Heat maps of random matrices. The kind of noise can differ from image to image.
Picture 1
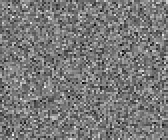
independent entries
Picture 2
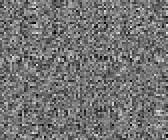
low rank plus noise
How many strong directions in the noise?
three or four
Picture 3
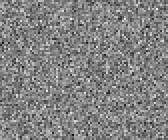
independent entries
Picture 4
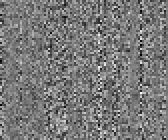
columns of uneven size
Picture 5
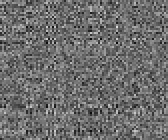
low rank plus noise
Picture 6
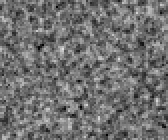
blotchy
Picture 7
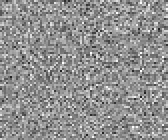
low rank plus noise
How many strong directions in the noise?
three or four
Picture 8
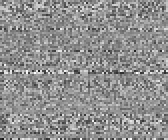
rows of uneven size
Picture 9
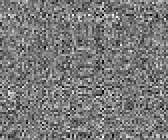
low rank plus noise
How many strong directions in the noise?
three or four
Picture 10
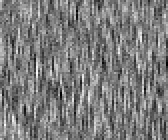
streaked along the columns
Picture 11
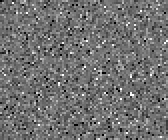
heavy tails
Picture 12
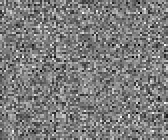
low rank plus noise
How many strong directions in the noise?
three or four
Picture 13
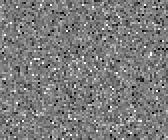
heavy tails
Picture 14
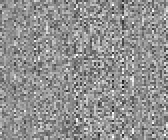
columns of uneven size
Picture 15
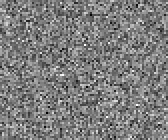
independent entries
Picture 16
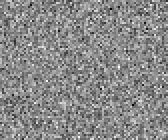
independent entries
